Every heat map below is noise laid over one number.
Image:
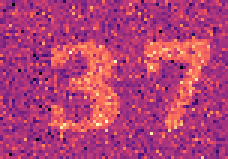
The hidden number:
37
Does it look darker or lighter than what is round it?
lighter
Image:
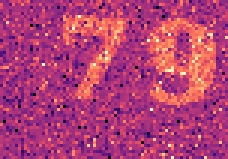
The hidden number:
79
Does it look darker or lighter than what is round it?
lighter
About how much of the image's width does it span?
two thirds
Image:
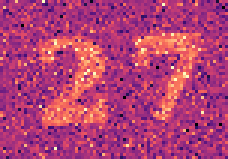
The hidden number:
27
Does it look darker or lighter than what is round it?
lighter
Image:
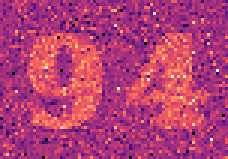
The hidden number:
94
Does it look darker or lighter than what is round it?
lighter
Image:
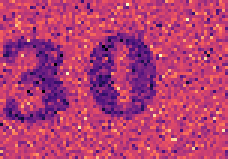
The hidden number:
30
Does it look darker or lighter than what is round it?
darker
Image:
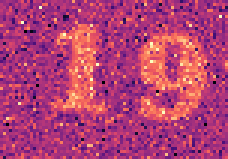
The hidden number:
19
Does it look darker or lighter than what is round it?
lighter
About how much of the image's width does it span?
two thirds
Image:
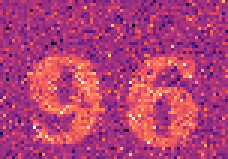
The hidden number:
96
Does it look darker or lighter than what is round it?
lighter
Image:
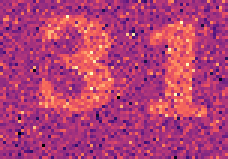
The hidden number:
31
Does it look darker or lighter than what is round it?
lighter
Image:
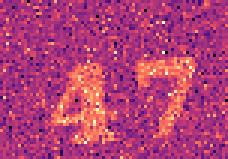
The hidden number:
47
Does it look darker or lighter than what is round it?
lighter
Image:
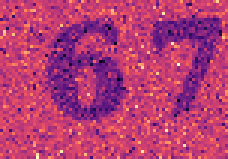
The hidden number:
67
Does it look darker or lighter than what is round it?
darker
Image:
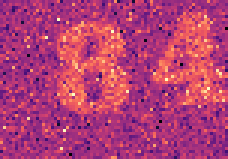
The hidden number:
84
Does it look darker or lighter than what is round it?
lighter
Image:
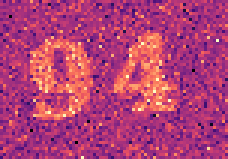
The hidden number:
94
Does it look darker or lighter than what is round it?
lighter
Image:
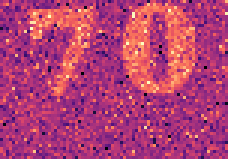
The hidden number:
70
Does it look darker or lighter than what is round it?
lighter
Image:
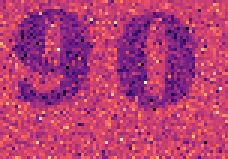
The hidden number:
90
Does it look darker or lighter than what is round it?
darker
